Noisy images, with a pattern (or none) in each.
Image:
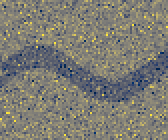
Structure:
a wavy band
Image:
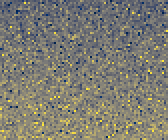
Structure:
a smooth slope
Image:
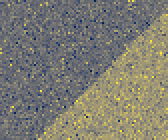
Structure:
a sharp edge
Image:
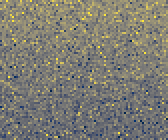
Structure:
a smooth slope
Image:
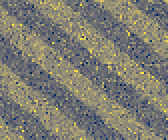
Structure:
diagonal stripes
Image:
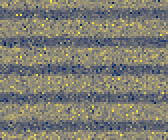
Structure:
horizontal stripes
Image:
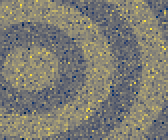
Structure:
rings round one point
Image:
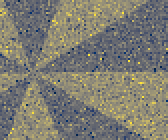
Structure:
spokes from one point
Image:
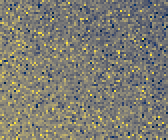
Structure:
a smooth slope
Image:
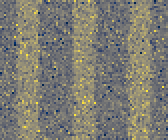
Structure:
vertical stripes
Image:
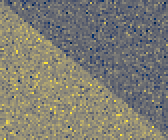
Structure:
a sharp edge
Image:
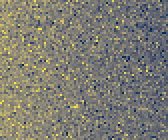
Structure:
a smooth slope
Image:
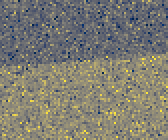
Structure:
a sharp edge
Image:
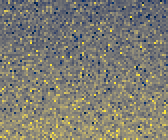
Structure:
a smooth slope
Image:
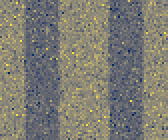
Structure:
vertical stripes
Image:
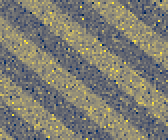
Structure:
diagonal stripes
